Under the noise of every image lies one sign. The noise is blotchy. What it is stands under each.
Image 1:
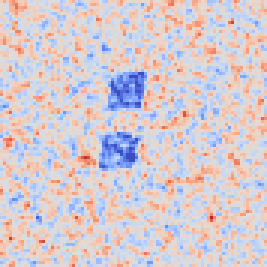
colon
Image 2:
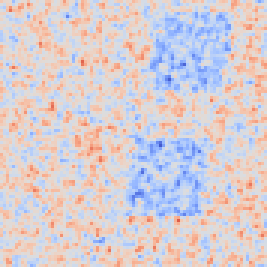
colon
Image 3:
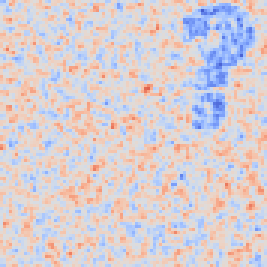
question mark
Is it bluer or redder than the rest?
bluer
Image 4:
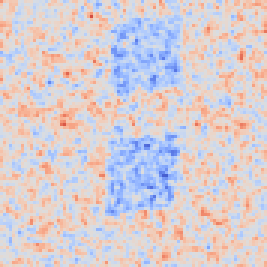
colon
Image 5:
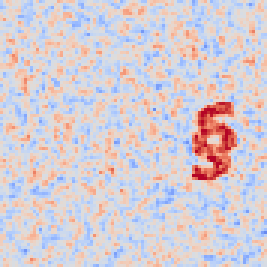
section sign
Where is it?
middle right
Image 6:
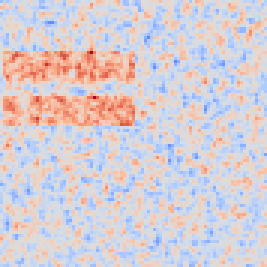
equals sign
